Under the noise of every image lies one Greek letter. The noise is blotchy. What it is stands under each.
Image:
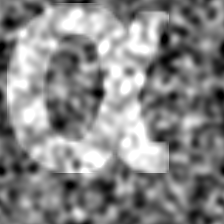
alpha
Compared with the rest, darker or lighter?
lighter
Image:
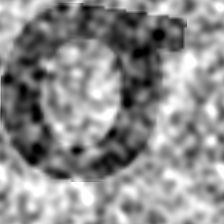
sigma
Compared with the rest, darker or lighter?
darker
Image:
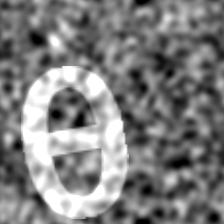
theta
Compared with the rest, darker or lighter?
lighter
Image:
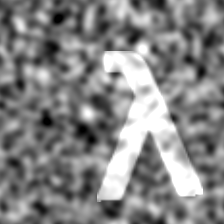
lambda
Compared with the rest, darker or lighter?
lighter
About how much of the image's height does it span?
two thirds
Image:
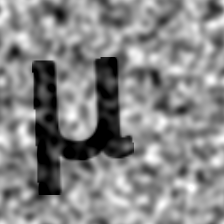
mu
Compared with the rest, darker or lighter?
darker
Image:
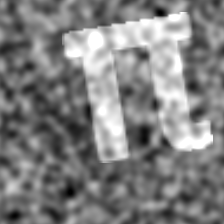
pi
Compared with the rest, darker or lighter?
lighter
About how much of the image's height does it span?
two thirds
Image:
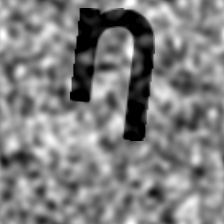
eta
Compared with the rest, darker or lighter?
darker
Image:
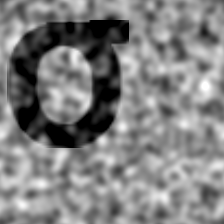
sigma
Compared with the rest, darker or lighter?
darker
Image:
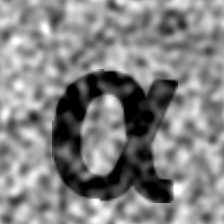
alpha
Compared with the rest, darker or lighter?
darker
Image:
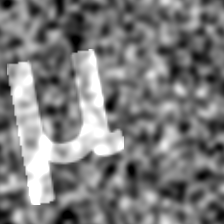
mu
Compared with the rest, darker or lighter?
lighter
